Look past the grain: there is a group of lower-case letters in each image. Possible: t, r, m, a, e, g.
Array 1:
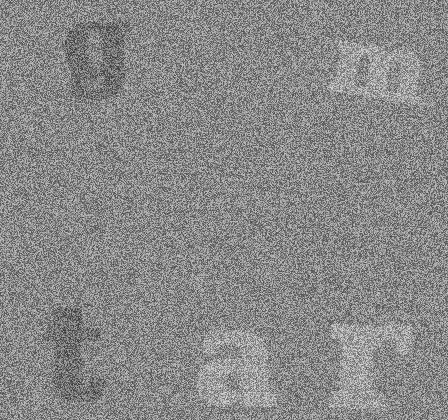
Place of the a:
bottom middle
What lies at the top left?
g
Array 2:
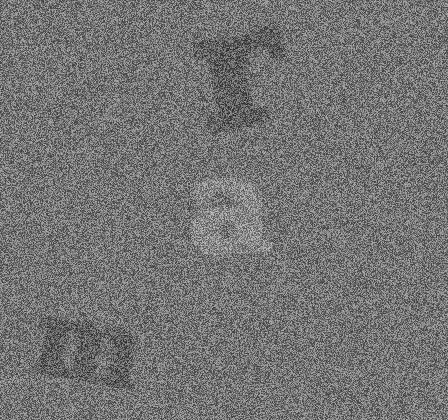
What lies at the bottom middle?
nothing
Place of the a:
centre
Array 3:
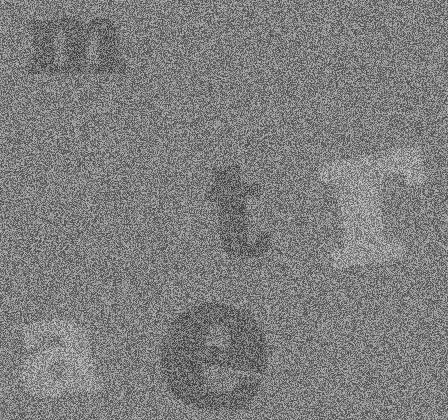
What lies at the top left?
m
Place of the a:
bottom left
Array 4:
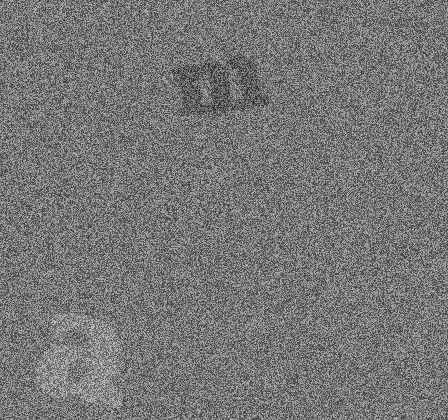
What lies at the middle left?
nothing
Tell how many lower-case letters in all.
2
